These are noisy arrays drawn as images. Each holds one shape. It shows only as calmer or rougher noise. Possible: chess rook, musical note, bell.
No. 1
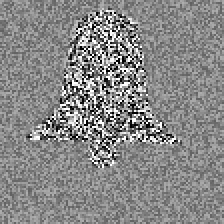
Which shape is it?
bell
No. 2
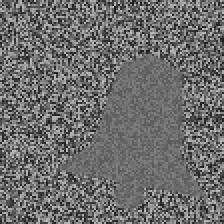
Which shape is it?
bell
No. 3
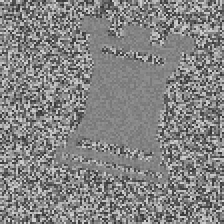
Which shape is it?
chess rook
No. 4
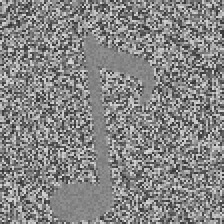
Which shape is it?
musical note
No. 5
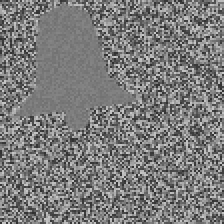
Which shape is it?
bell
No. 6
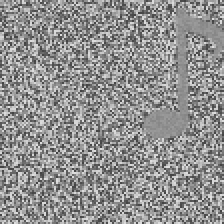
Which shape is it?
musical note
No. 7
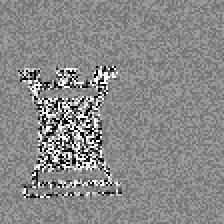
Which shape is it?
chess rook
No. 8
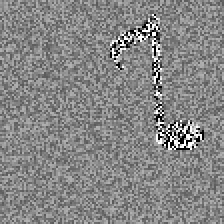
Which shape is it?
musical note
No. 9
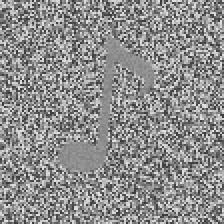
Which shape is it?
musical note
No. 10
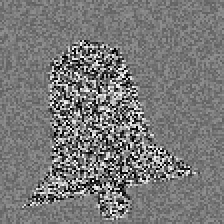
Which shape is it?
bell
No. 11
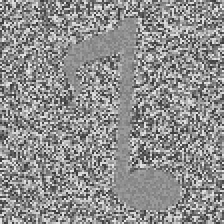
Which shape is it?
musical note
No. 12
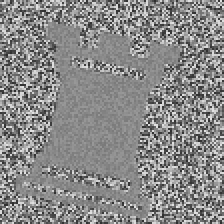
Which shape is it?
chess rook
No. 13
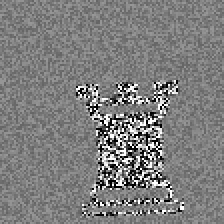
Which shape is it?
chess rook
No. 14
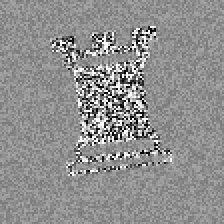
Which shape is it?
chess rook
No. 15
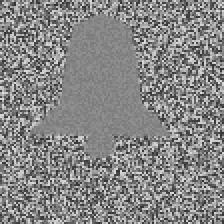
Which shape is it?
bell
